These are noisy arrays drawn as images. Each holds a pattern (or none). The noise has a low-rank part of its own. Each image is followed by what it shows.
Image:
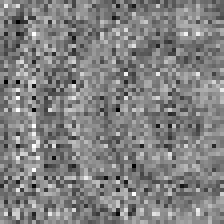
rings round one point
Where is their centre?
middle right
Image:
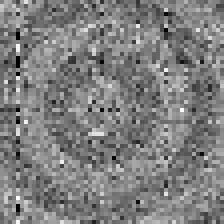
rings round one point
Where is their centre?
centre
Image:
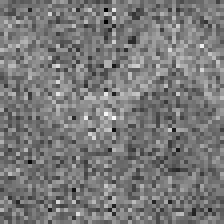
a wavy band
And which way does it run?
left to right
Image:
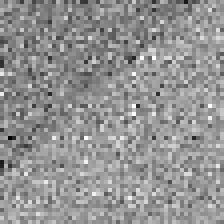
a sharp edge
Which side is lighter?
bottom right
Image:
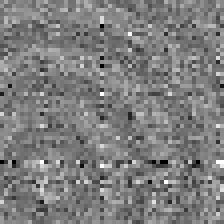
rings round one point
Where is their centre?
bottom left
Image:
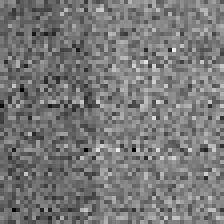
a sharp edge
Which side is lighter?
right
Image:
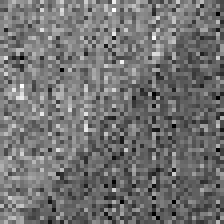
a sharp edge
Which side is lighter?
top left
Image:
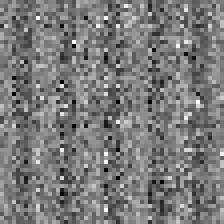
vertical stripes
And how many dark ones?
5
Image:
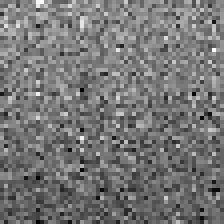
a smooth slope
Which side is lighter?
top
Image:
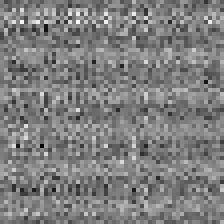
horizontal stripes
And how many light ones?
6
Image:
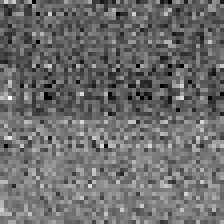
a sharp edge
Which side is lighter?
bottom
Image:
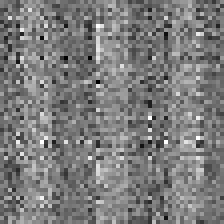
vertical stripes
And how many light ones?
3
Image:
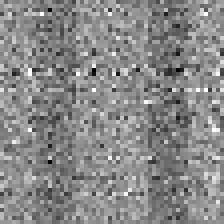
vertical stripes
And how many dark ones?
2
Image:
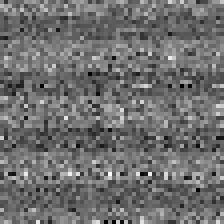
horizontal stripes
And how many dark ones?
4
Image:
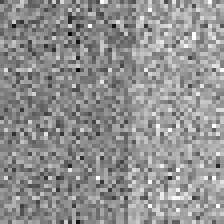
a sharp edge
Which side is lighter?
right
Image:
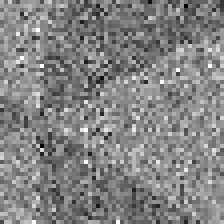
spokes from one point
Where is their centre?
middle left
